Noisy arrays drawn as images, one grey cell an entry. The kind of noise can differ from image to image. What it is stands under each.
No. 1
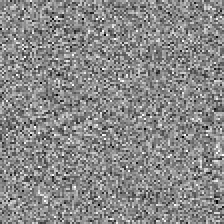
low rank plus noise
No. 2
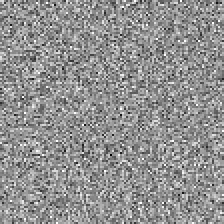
low rank plus noise
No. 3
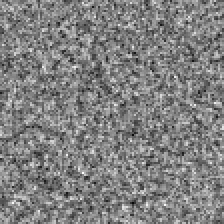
blotchy
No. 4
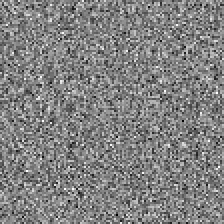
low rank plus noise
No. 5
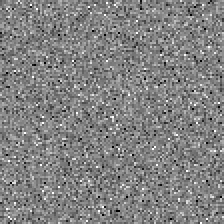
heavy tails
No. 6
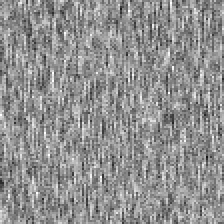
streaked along the columns
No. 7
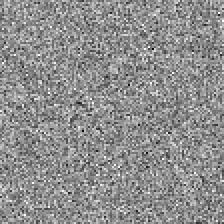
independent entries
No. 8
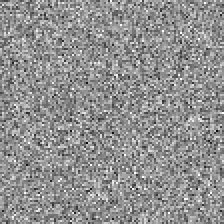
low rank plus noise
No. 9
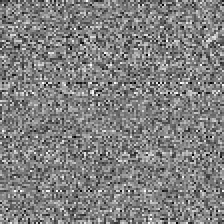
rows of uneven size
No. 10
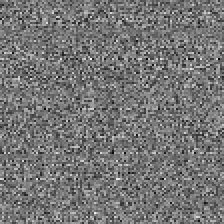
rows of uneven size
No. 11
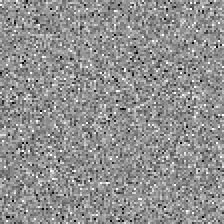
heavy tails
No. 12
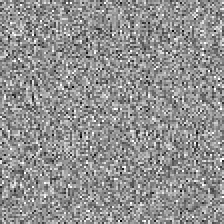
low rank plus noise
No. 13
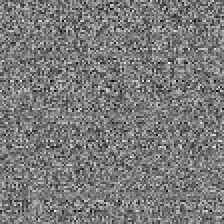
rows of uneven size
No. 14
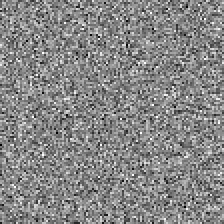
low rank plus noise
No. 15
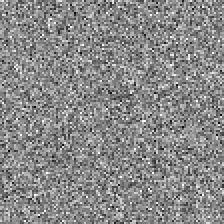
independent entries
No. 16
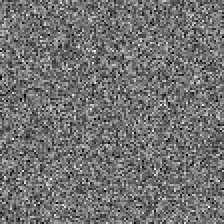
independent entries
